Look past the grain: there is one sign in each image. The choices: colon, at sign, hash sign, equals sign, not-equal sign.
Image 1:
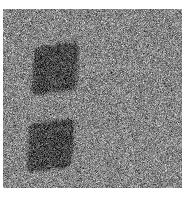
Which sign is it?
colon
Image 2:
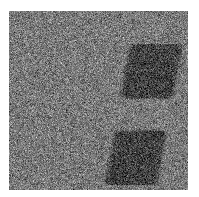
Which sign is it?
colon
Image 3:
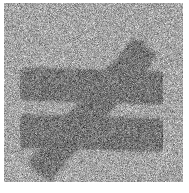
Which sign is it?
not-equal sign
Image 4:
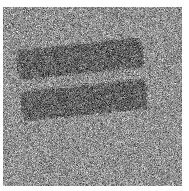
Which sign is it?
equals sign
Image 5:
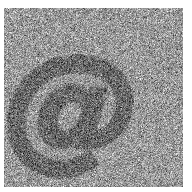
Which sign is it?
at sign
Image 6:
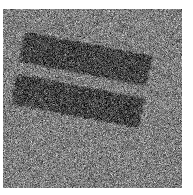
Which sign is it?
equals sign
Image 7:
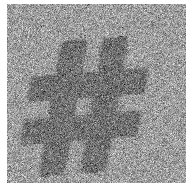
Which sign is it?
hash sign
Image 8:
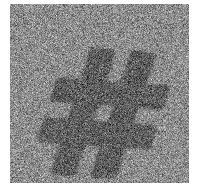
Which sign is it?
hash sign
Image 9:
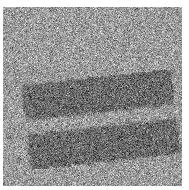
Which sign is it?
equals sign
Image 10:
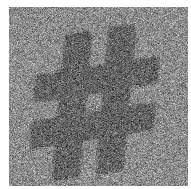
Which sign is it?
hash sign
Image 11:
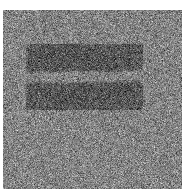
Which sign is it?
equals sign
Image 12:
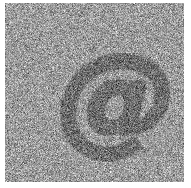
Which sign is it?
at sign
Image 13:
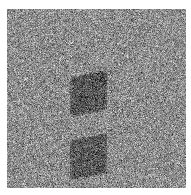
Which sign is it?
colon
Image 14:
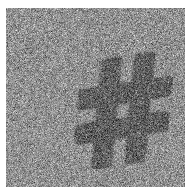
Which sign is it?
hash sign
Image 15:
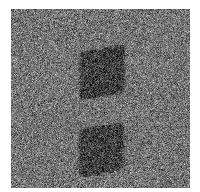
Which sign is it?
colon
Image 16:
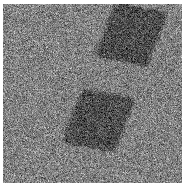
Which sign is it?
colon
